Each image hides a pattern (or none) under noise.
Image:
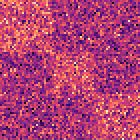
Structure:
blocks along the diagonal
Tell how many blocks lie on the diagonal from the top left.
3
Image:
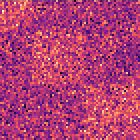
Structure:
blocks along the diagonal
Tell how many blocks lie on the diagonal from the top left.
3
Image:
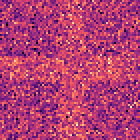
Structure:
bands of rows crossing bands of columns
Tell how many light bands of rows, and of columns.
1 and 1
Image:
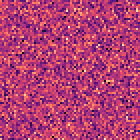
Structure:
only noise
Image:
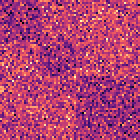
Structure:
blocks along the diagonal
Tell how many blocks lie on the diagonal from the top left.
3
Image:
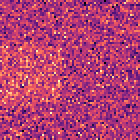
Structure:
one block
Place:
middle left
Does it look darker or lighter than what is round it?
lighter
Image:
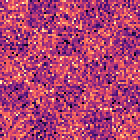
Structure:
a checkerboard
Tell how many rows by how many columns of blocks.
5 by 5
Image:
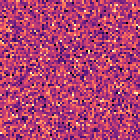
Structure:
only noise
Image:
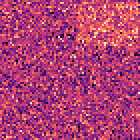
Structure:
one block
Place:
top right
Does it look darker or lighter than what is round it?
lighter
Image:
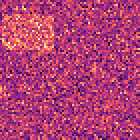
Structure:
one block
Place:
top left
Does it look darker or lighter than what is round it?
lighter
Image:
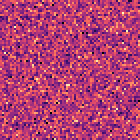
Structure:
only noise
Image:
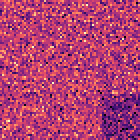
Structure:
one block
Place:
bottom right
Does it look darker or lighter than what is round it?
darker
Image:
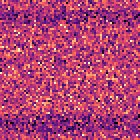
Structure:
bands of rows
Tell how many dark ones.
2
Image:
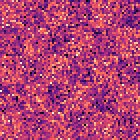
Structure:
a checkerboard
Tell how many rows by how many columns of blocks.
5 by 6
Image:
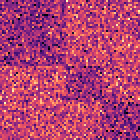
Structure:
blocks along the diagonal
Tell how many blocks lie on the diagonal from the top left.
3
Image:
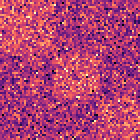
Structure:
blocks along the diagonal
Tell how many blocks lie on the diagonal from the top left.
3
